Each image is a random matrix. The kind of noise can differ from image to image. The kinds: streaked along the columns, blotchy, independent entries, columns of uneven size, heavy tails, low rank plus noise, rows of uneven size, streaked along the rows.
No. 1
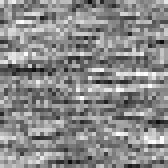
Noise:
streaked along the rows
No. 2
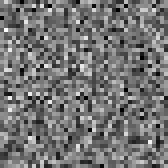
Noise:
low rank plus noise
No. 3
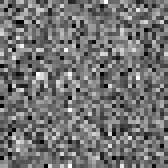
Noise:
low rank plus noise
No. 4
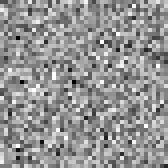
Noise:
independent entries
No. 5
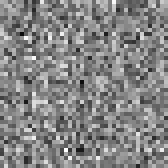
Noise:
low rank plus noise
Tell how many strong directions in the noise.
five to eight
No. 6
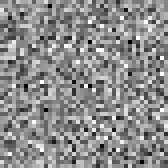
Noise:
low rank plus noise
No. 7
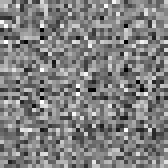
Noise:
low rank plus noise
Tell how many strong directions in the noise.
one
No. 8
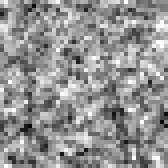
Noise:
blotchy
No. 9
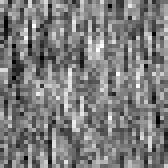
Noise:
streaked along the columns
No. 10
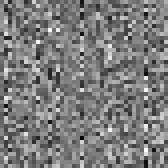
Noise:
columns of uneven size
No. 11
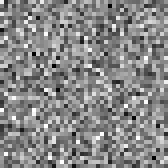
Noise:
independent entries
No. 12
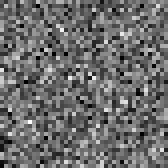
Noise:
independent entries
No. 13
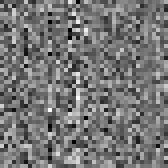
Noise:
columns of uneven size
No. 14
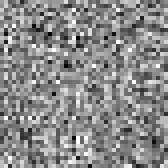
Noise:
low rank plus noise
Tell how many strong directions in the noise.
three or four
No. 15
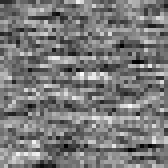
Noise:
streaked along the rows
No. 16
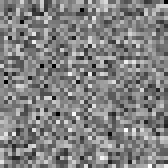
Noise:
low rank plus noise
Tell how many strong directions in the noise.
five to eight
